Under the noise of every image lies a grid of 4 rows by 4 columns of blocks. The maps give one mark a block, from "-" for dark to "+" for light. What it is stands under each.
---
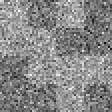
+ - + -
+ + - -
- + + +
- - + -
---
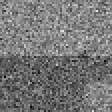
+ + + +
+ + + +
- - - -
- - - +
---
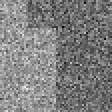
+ - - -
+ + - -
+ + - -
+ + - -
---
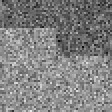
- - - -
+ + - -
+ + + +
+ + + +
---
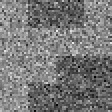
+ - - +
+ + + +
+ + - -
+ - - -
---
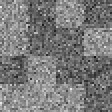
+ - + -
+ - - +
- + - -
+ + + -
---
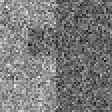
+ + - -
+ - - -
+ + - -
+ + - -
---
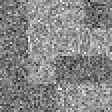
- + + -
- + + +
- + - -
- - + +
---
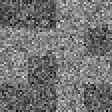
- - + +
+ + + -
+ - + +
- - + -
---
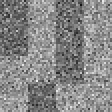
- + - +
- + - +
+ + - +
+ - + +
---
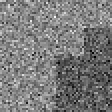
+ + + +
+ + + -
+ + - -
+ + - -
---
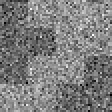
- + + +
- - + +
- + + -
+ + - -
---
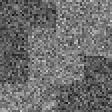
- - + +
- + + +
- + + -
+ + - -
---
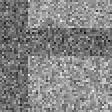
- + + +
- - - -
- + + +
- + + +
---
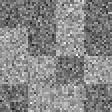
- - + -
+ - + -
+ + - +
- + + -
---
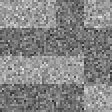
+ + - +
- - - -
+ + + -
- - - +
